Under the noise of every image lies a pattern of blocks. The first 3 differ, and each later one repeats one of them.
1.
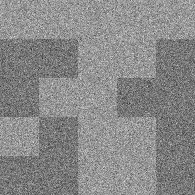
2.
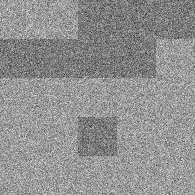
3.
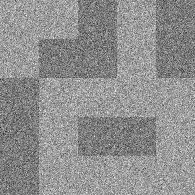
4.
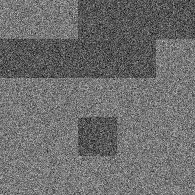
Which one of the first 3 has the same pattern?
2
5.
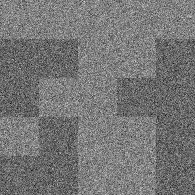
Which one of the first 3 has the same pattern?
1
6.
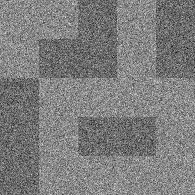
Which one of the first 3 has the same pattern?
3
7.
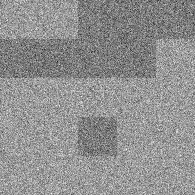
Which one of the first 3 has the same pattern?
2
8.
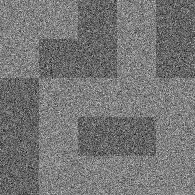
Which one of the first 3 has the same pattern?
3
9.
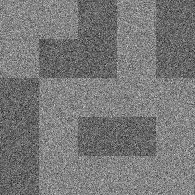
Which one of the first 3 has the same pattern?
3
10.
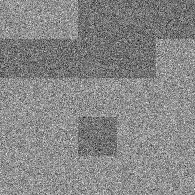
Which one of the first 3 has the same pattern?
2
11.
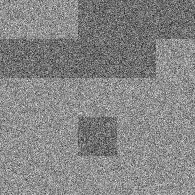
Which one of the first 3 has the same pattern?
2
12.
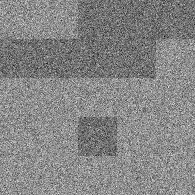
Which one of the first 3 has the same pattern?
2
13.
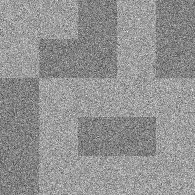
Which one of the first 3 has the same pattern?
3
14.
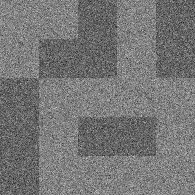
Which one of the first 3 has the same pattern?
3
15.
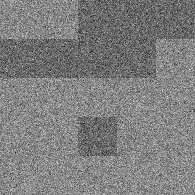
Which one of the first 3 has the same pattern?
2
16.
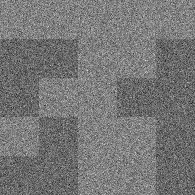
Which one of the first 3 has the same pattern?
1
